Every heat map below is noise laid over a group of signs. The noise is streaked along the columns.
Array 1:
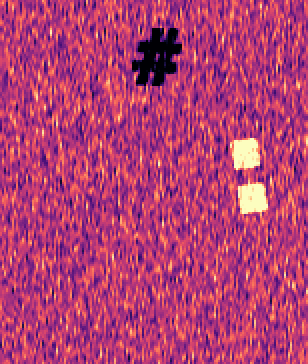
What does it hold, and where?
top middle: dark hash sign; middle right: light colon
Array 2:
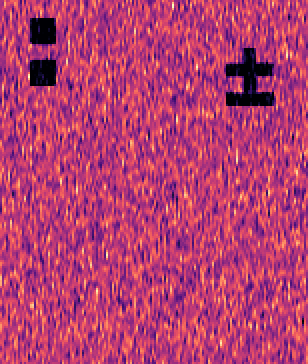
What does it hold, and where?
top left: dark colon; top right: dark plus-minus sign
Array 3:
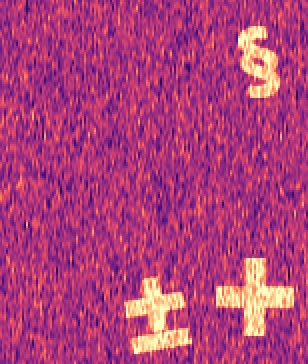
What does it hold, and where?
top right: light section sign; bottom middle: light plus-minus sign; bottom right: light plus sign
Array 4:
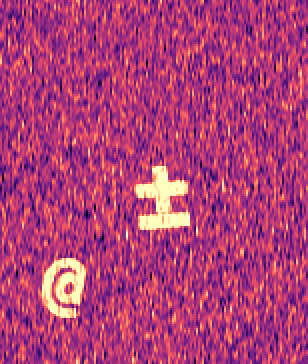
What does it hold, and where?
centre: light plus-minus sign; bottom left: light at sign
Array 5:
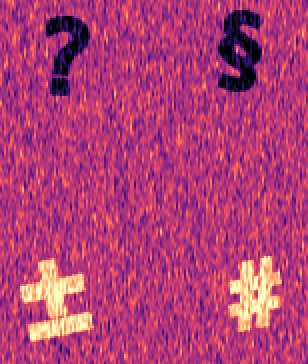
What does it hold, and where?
top left: dark question mark; top right: dark section sign; bottom left: light plus-minus sign; bottom right: light hash sign
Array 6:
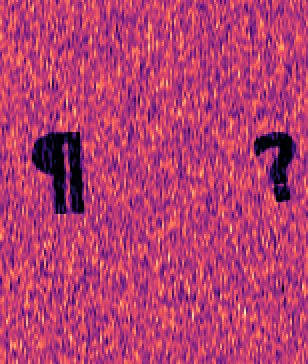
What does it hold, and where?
middle left: dark pilcrow; middle right: dark question mark
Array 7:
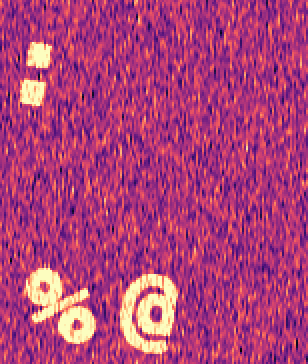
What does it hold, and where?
top left: light colon; bottom left: light percent sign; bottom middle: light at sign
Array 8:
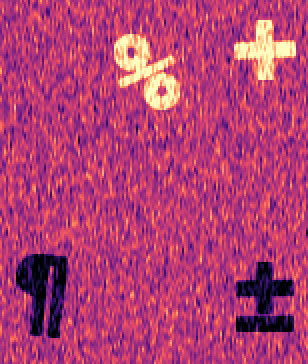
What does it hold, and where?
top middle: light percent sign; top right: light plus sign; bottom left: dark pilcrow; bottom right: dark plus-minus sign
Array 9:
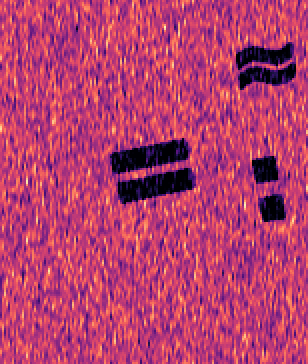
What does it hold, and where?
top right: dark approximately sign; centre: dark equals sign; middle right: dark colon
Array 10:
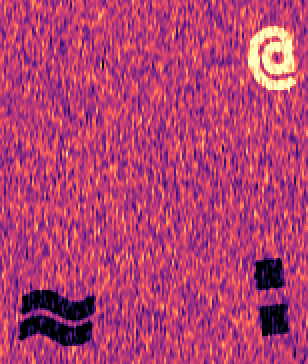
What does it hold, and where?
top right: light at sign; bottom left: dark approximately sign; bottom right: dark colon
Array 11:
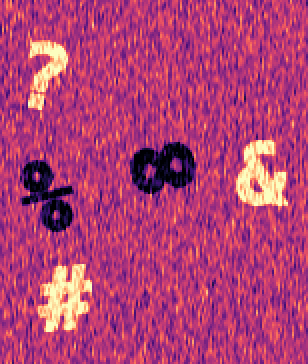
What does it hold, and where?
top left: light question mark; middle left: dark percent sign; centre: dark infinity sign; middle right: light ampersand; bottom left: light hash sign
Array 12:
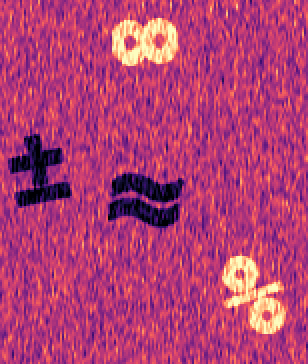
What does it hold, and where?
top middle: light infinity sign; middle left: dark plus-minus sign; centre: dark approximately sign; bottom right: light percent sign
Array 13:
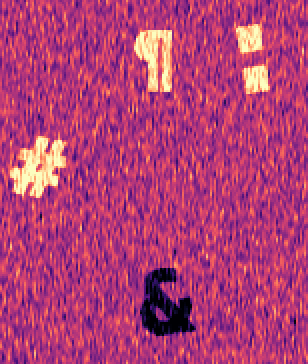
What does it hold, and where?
top middle: light pilcrow; top right: light colon; middle left: light hash sign; bottom middle: dark ampersand
